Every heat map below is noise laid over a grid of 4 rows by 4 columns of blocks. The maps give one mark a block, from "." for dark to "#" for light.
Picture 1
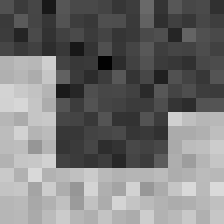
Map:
. . . .
# . . .
# . . #
# # # #
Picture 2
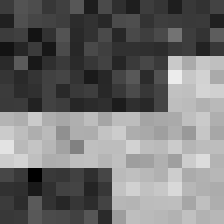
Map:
. . . .
. . . #
# # # #
. . # #
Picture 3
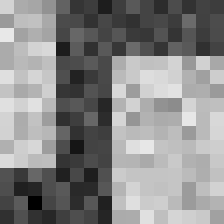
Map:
# . . .
# . # #
# . # #
. . # #
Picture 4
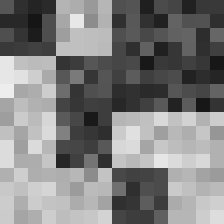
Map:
. # . .
# . . .
# . # #
# # . #
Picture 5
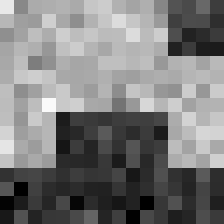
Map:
# # # .
# # # #
# . . #
. . . .
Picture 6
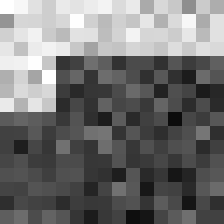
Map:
# # # #
# . . .
. . . .
. . . .
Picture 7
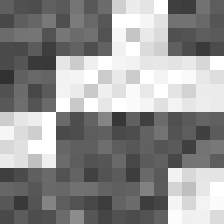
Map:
. . # .
. # # #
# . . .
. . . #
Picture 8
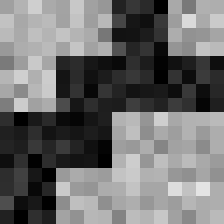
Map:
# # . #
# . . .
. . # #
. # # #
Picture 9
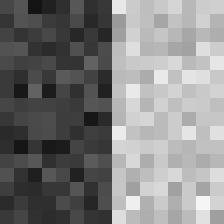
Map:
. . # #
. . # #
. . # #
. . # #
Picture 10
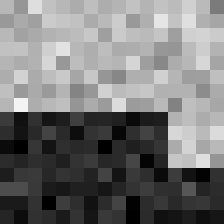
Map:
# # # #
# # # #
. . . #
. . . .
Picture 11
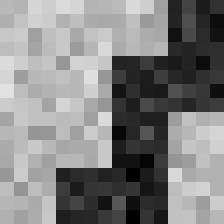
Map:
# # # .
# # . .
# # . #
# . . #
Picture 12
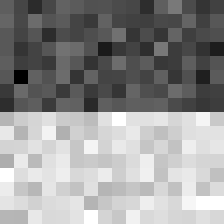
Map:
. . . .
. . . .
# # # #
# # # #
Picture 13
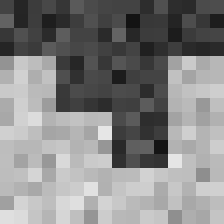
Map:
. . . .
# . . #
# # . #
# # # #
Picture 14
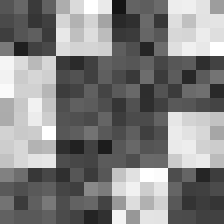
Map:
. # . #
# . . .
# . . #
. . # .
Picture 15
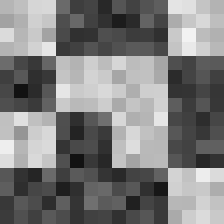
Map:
# . . #
. # # .
# . # .
. . . #
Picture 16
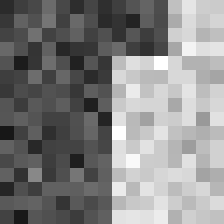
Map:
. . . #
. . # #
. . # #
. . # #
